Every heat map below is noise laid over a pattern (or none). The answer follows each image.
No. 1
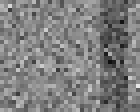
one band of columns
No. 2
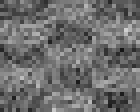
a checkerboard
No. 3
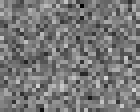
only noise
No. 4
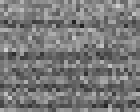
bands of rows
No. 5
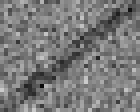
a diagonal band
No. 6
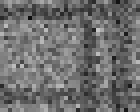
bands of rows crossing bands of columns
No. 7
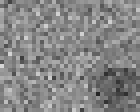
one block
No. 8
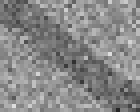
a diagonal band
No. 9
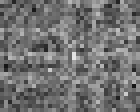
bands of rows crossing bands of columns
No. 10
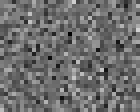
only noise
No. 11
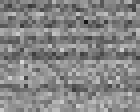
bands of rows
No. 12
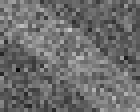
a diagonal band
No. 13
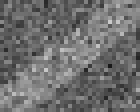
a diagonal band
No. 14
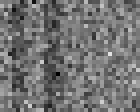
bands of columns
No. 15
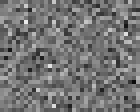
only noise
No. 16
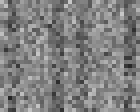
bands of columns
